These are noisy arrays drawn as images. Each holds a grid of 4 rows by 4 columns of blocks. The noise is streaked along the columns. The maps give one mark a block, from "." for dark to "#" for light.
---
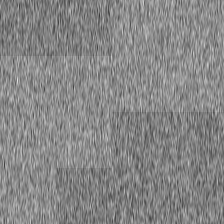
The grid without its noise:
. . # #
# # # #
# # . .
# . . .
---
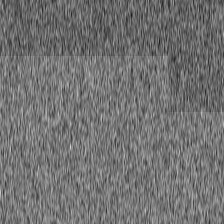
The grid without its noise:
. . . .
# # # .
# # # #
# # # #
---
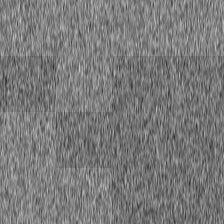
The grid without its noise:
# # # #
. # . .
# . . .
# # . .
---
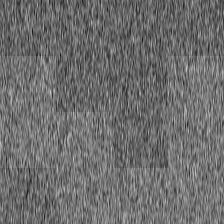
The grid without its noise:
. . . .
# . . #
# # . #
. # # #
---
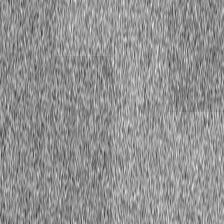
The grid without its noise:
. # # .
. . # .
. . # #
. . # #
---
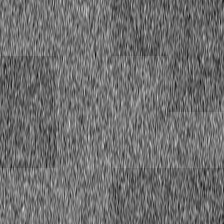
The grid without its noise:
# # . .
. # # .
. # # #
# # . .
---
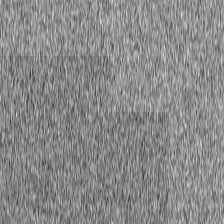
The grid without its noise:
# # # #
. . # #
. . . #
. . . #
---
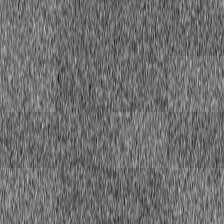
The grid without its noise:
# . . .
# . . #
. . # .
# . . #
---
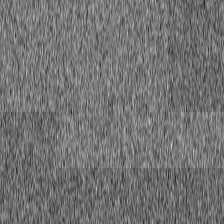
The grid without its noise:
# # # .
# # # .
. # # #
. . . .
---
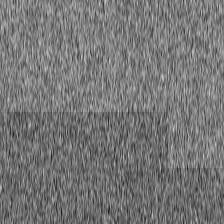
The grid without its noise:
# # # #
# # # #
. . . #
. . . .
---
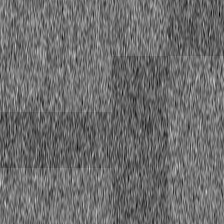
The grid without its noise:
# # # .
# # . #
. . . #
# # . #
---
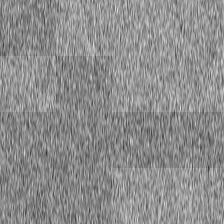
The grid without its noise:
. # # #
# . # #
. . . .
. . # #
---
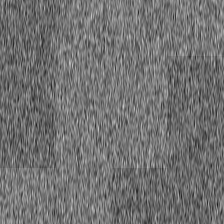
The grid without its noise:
. # # #
. # # .
. # # .
# # . .
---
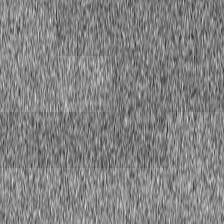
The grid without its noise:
# . . .
# # . .
. . . #
# # # #
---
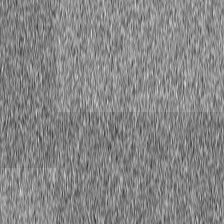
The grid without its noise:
. # # #
. # # #
. . . .
# . . .
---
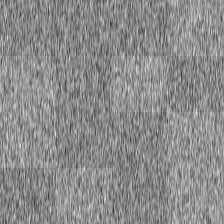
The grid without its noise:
. . . #
# . # .
# . . #
. # . #
